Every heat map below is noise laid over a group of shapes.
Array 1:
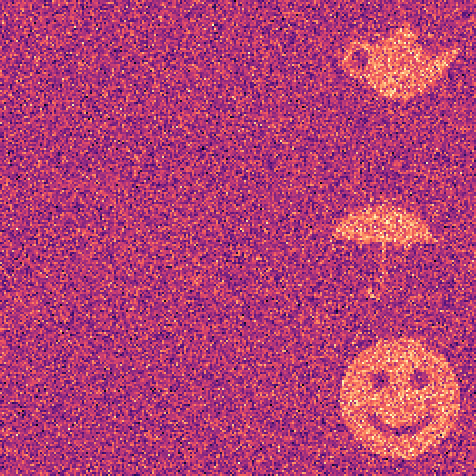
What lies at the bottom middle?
nothing
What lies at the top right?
teapot
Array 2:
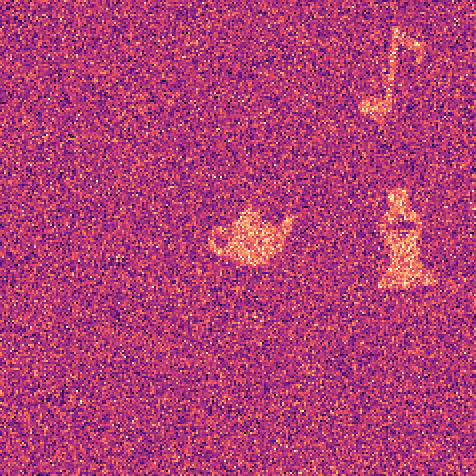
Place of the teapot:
centre
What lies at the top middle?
nothing
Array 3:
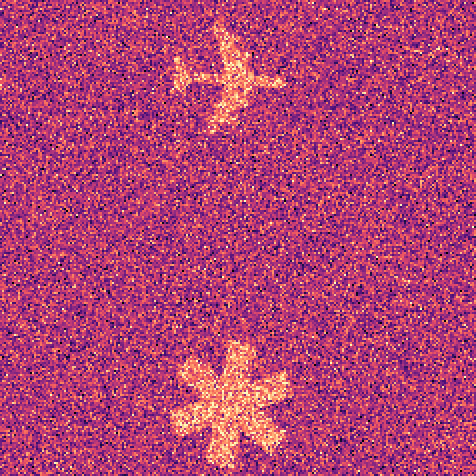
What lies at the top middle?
airplane
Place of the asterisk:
bottom middle
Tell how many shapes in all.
2
